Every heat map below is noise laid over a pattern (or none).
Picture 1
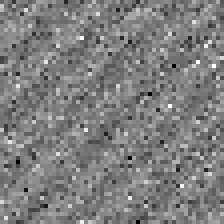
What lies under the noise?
diagonal stripes
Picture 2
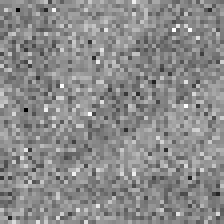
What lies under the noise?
spokes from one point
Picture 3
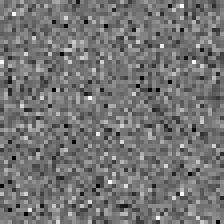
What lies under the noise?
only noise
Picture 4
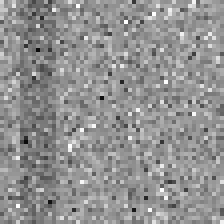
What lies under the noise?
one vertical stripe
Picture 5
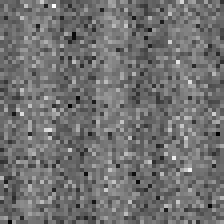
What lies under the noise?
vertical stripes
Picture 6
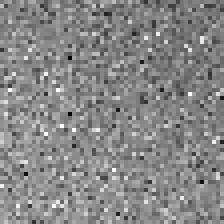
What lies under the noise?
a smooth slope
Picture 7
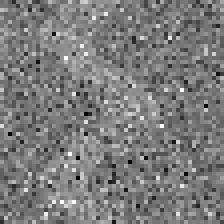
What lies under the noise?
a wavy band
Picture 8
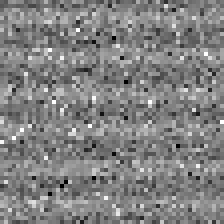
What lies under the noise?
horizontal stripes
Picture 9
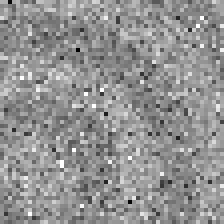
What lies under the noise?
rings round one point
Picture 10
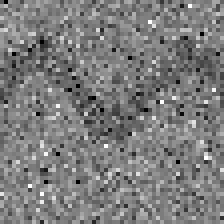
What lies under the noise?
a wavy band
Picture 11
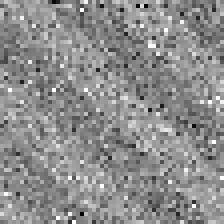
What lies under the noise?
diagonal stripes
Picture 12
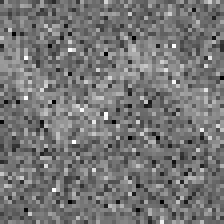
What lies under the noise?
a wavy band
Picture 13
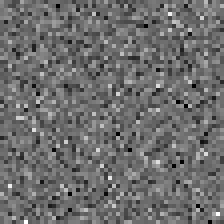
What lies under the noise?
only noise
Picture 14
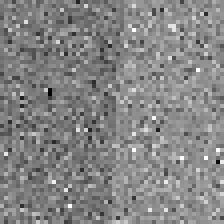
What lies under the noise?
a sharp edge
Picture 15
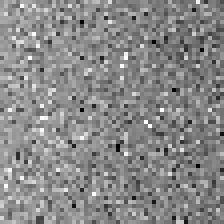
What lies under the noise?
a smooth slope
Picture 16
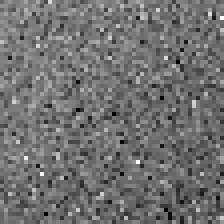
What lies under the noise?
a smooth slope
